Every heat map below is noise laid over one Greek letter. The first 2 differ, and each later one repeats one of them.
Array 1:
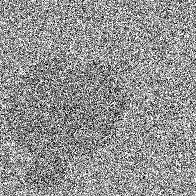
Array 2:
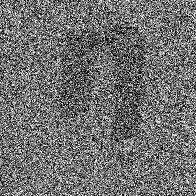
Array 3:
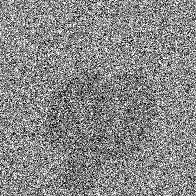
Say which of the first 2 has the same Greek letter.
1
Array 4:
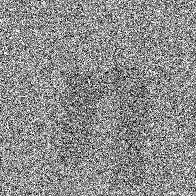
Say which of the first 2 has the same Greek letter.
2
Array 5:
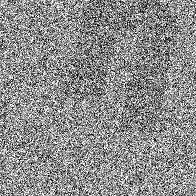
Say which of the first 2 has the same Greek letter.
2
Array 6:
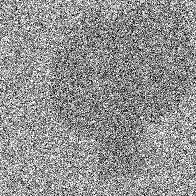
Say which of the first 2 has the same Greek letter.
1
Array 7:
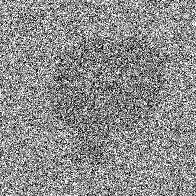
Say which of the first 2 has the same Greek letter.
1
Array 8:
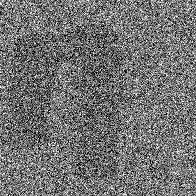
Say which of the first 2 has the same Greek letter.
2
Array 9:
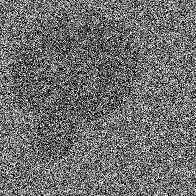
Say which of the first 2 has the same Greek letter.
1
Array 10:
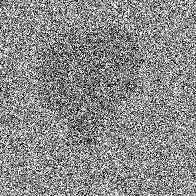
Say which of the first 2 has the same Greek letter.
1
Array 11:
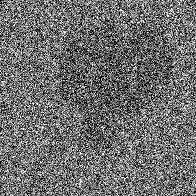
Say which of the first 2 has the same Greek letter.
1
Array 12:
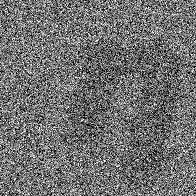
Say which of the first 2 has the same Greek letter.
2
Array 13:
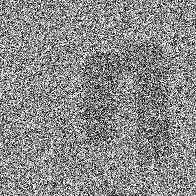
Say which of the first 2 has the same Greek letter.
2
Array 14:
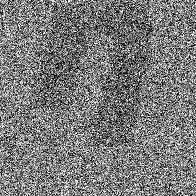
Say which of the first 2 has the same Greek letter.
2
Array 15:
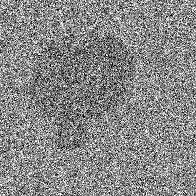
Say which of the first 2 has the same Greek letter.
1
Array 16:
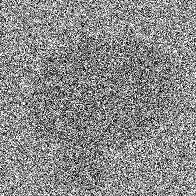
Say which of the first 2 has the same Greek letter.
1
